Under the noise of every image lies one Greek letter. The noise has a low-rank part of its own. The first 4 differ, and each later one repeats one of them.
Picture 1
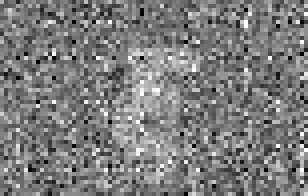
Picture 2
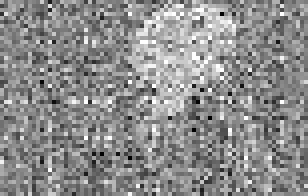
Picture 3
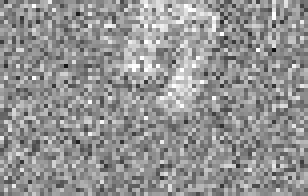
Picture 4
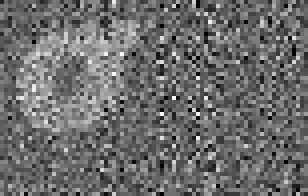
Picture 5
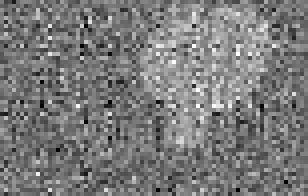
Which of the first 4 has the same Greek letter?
2
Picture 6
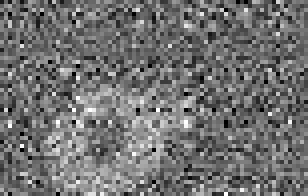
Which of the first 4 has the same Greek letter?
4
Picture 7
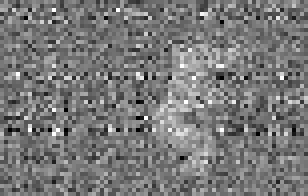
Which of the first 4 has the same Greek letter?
1
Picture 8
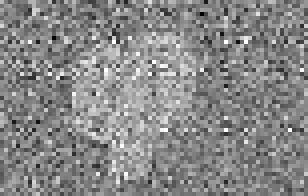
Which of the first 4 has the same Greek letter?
2
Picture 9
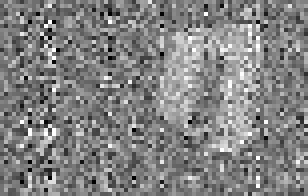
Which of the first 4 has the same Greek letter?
3
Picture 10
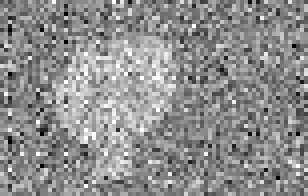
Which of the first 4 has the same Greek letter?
2
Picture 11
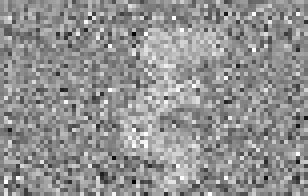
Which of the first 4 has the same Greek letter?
1
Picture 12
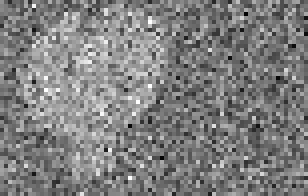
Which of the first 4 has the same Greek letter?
2
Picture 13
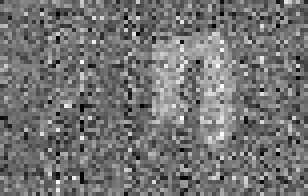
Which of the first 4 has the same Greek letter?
3
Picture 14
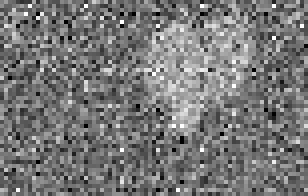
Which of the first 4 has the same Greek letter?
2
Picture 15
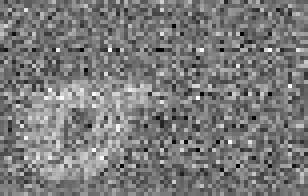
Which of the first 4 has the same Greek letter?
4
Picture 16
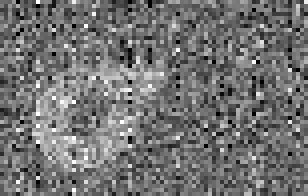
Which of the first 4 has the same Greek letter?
4
